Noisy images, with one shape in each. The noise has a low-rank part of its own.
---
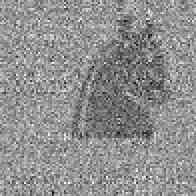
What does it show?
dark chess knight
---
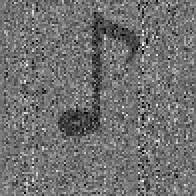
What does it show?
dark musical note
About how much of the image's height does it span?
two thirds
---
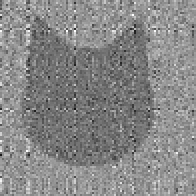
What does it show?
dark cat's head
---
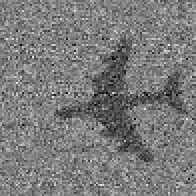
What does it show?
dark airplane
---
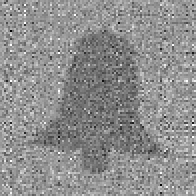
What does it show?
dark bell
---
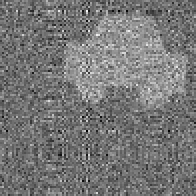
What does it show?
light car
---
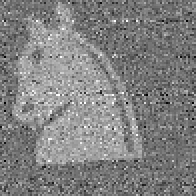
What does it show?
light chess knight
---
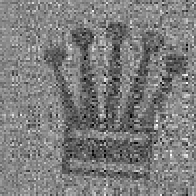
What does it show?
dark chess queen
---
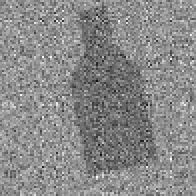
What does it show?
dark bottle
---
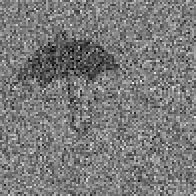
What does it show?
dark umbrella
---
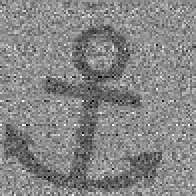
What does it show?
dark anchor
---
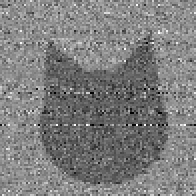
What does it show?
dark cat's head
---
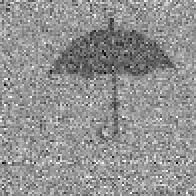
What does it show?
dark umbrella
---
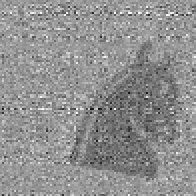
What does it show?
dark chess knight
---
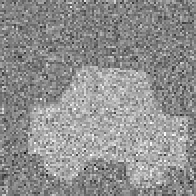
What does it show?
light car
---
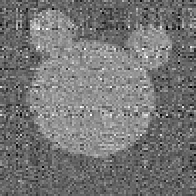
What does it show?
light bear's head
